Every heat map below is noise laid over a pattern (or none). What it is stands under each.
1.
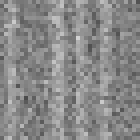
bands of columns
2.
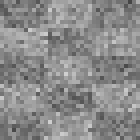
a checkerboard
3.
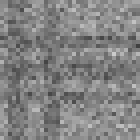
bands of rows crossing bands of columns
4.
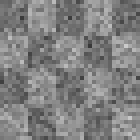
a checkerboard
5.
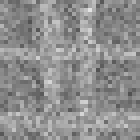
bands of rows crossing bands of columns
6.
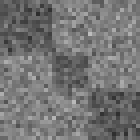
blocks along the diagonal
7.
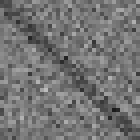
a diagonal band
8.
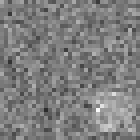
one block
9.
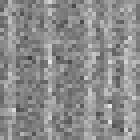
bands of columns
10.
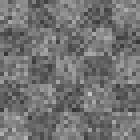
a checkerboard
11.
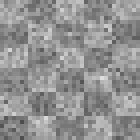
a checkerboard
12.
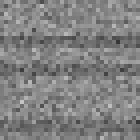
bands of rows
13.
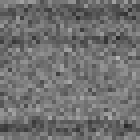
bands of rows
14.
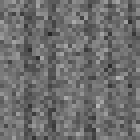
bands of columns
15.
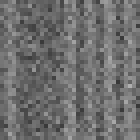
bands of columns
